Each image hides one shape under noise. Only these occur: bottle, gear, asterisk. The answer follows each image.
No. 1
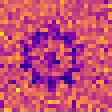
dark gear
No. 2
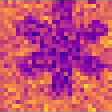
dark asterisk
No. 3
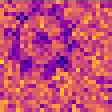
dark gear
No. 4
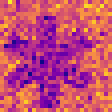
dark asterisk
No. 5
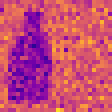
dark bottle
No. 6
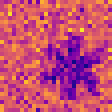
dark asterisk
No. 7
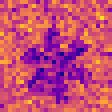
dark asterisk
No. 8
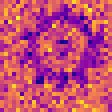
dark gear
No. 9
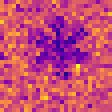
dark asterisk
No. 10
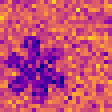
dark asterisk
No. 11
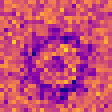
dark gear
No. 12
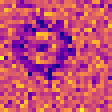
dark gear
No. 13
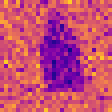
dark bottle
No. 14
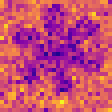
dark asterisk
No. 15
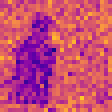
dark bottle
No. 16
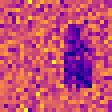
dark bottle
